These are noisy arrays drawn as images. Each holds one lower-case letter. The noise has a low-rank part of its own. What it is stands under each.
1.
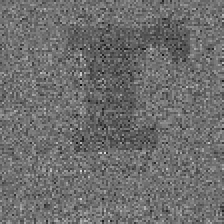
r
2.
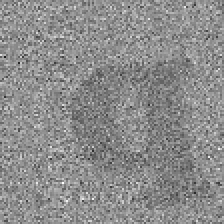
q
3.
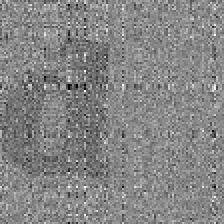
d
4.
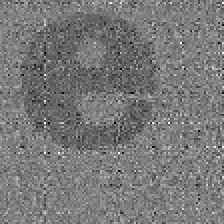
e
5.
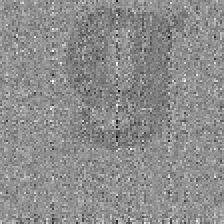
g
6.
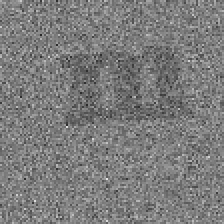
m
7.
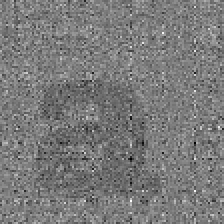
a
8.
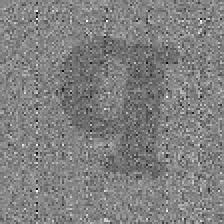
q
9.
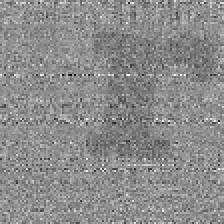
r
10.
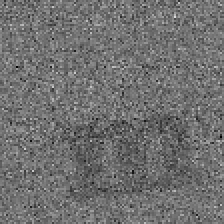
m
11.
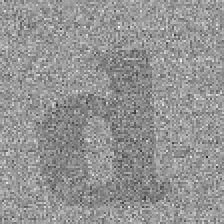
d
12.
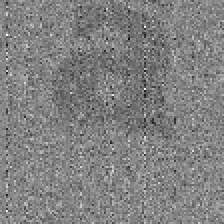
a
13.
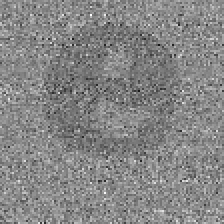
e
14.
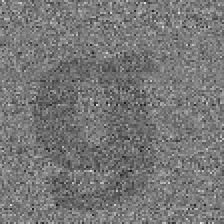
g
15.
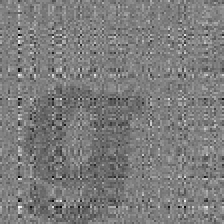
g
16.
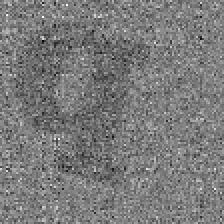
q
